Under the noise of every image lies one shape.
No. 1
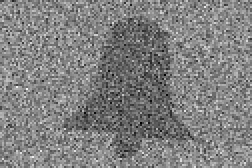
dark bell
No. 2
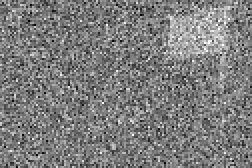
light flag
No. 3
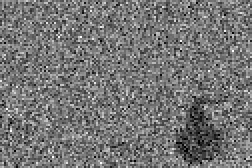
dark pear, bottom right
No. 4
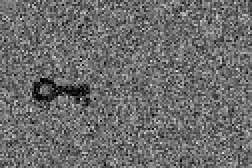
dark key, middle left
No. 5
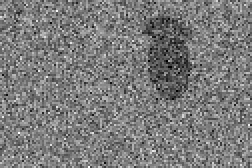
dark footprint
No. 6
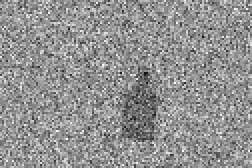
dark bottle
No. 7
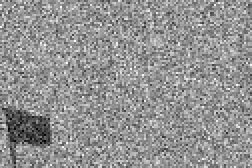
dark flag, bottom left
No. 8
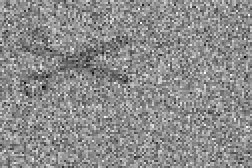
dark pair of scissors
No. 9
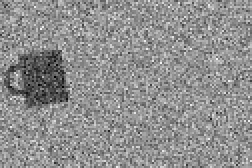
dark cup, middle left
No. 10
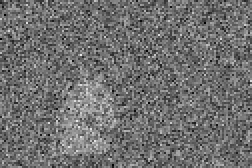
light chess knight
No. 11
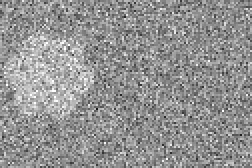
light flower
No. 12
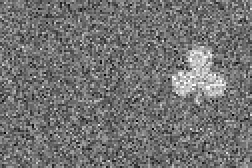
light club, middle right
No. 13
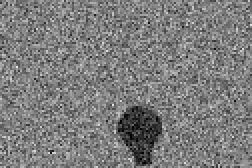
dark light bulb, bottom middle
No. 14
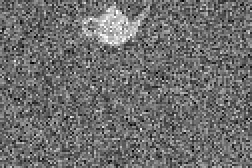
light teapot, top middle
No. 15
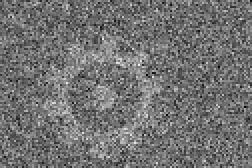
light gear
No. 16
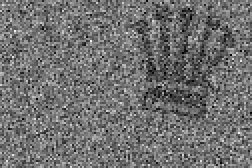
dark chess queen
